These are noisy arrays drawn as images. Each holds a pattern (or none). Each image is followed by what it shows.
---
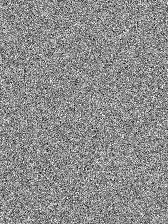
only noise
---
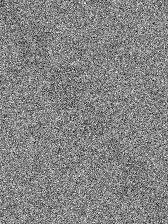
blocks along the diagonal
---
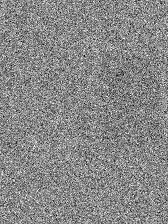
one block
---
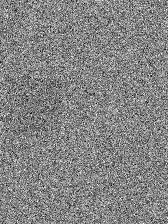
one block
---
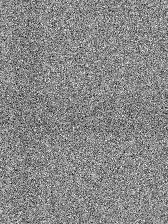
bands of rows crossing bands of columns
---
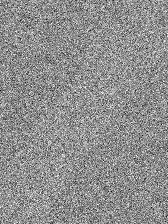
a diagonal band
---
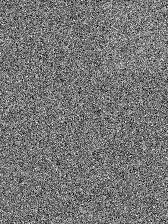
one block
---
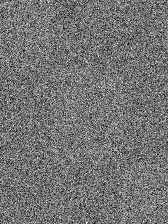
blocks along the diagonal
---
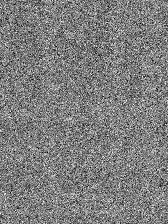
bands of rows crossing bands of columns
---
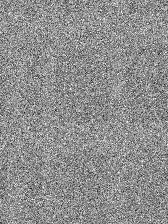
bands of rows crossing bands of columns
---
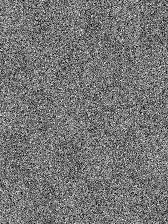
a checkerboard
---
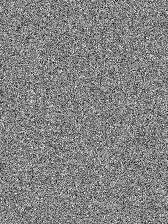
only noise
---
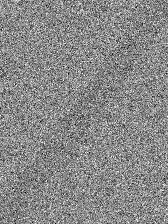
a diagonal band
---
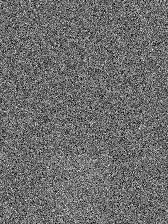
one block
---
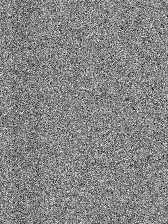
one band of columns
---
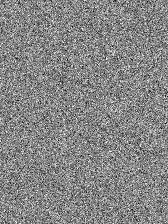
only noise
